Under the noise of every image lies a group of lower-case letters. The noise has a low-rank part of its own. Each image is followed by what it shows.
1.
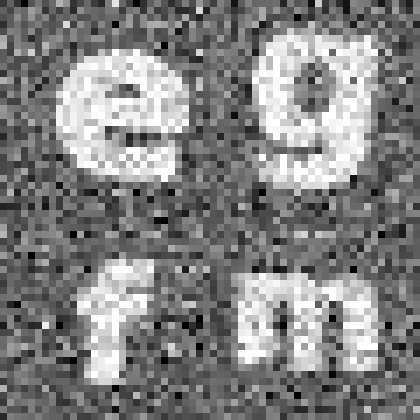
top left: e; top right: g; bottom left: f; bottom right: m
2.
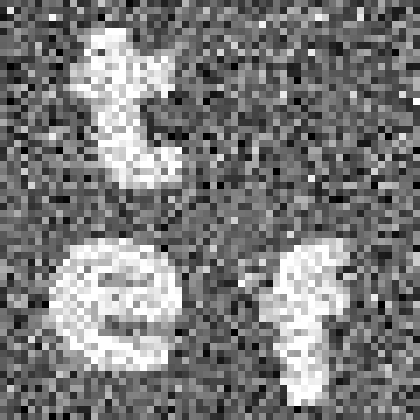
top left: t; bottom left: e; bottom right: f
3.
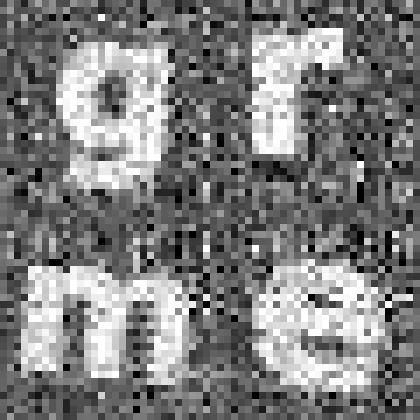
top left: g; top right: r; bottom left: m; bottom right: e
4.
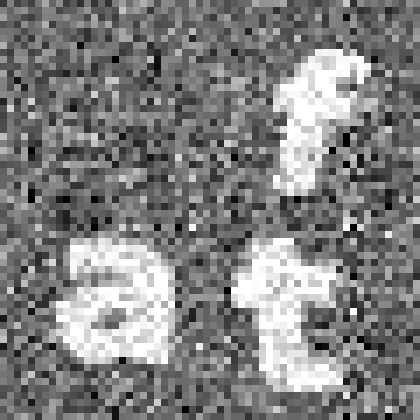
top right: f; bottom left: a; bottom right: t
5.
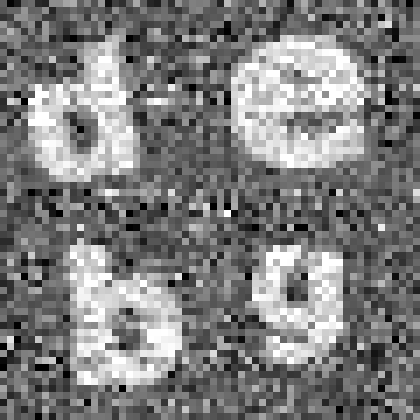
top left: d; top right: e; bottom left: b; bottom right: g
